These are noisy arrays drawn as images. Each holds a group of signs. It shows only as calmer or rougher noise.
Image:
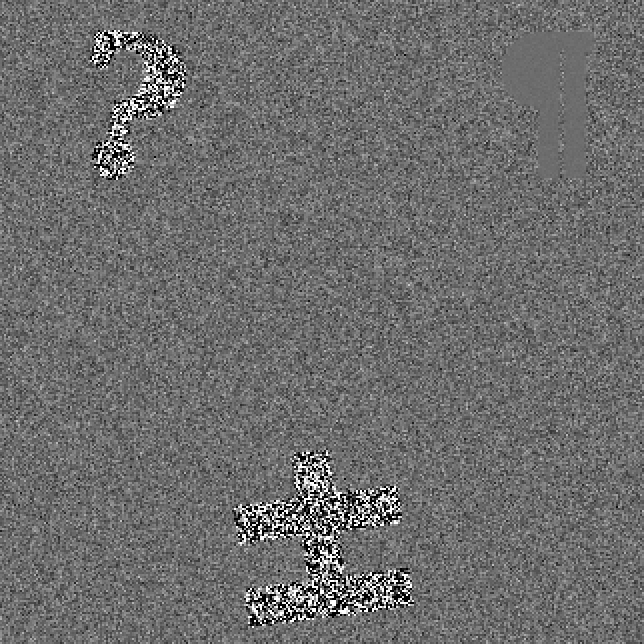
top left: rough question mark; top right: calm pilcrow; bottom middle: rough plus-minus sign
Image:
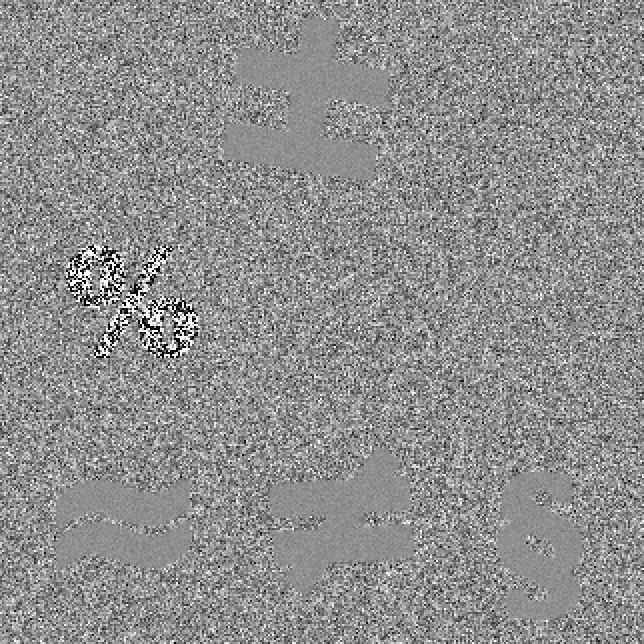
top middle: calm plus-minus sign; middle left: rough percent sign; bottom left: calm approximately sign; bottom middle: calm not-equal sign; bottom right: calm section sign
